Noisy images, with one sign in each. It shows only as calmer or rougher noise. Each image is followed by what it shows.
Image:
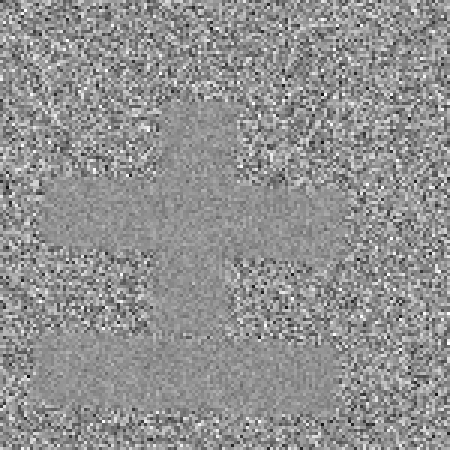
calm plus-minus sign
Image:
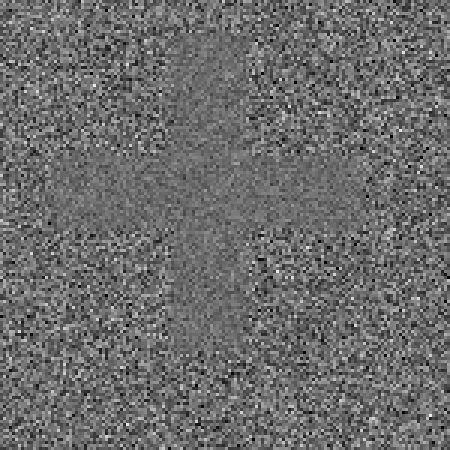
calm plus sign
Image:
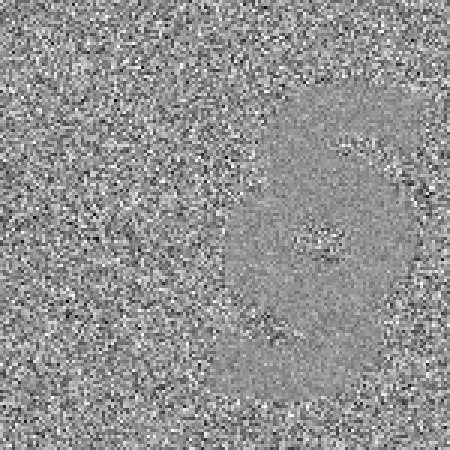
calm section sign
